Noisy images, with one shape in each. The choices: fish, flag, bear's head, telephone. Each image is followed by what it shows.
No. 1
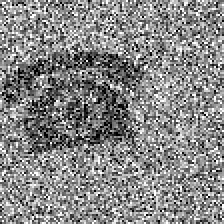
telephone
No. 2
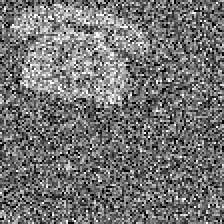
telephone
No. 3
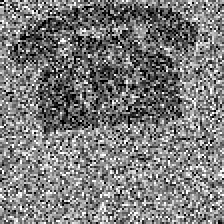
telephone
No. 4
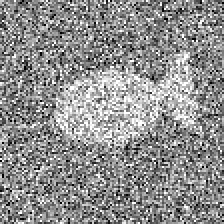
fish
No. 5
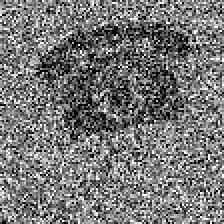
telephone
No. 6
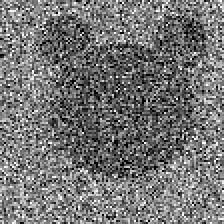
bear's head
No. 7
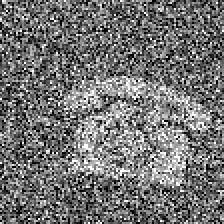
telephone
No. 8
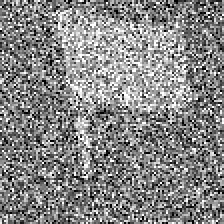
flag
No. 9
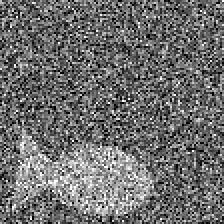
fish
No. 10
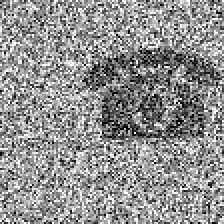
telephone
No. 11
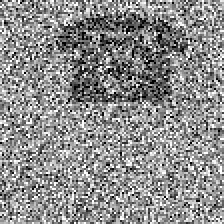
telephone
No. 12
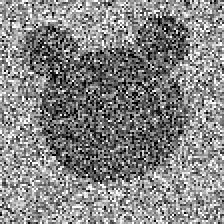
bear's head
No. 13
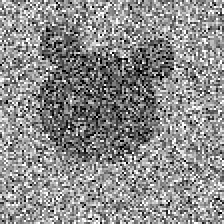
bear's head
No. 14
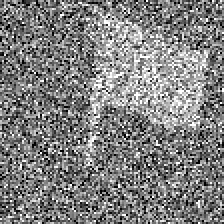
flag
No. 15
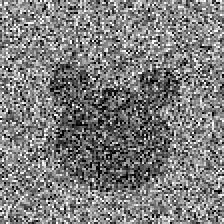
bear's head
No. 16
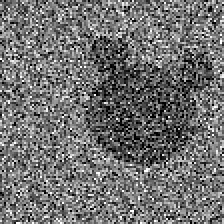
bear's head
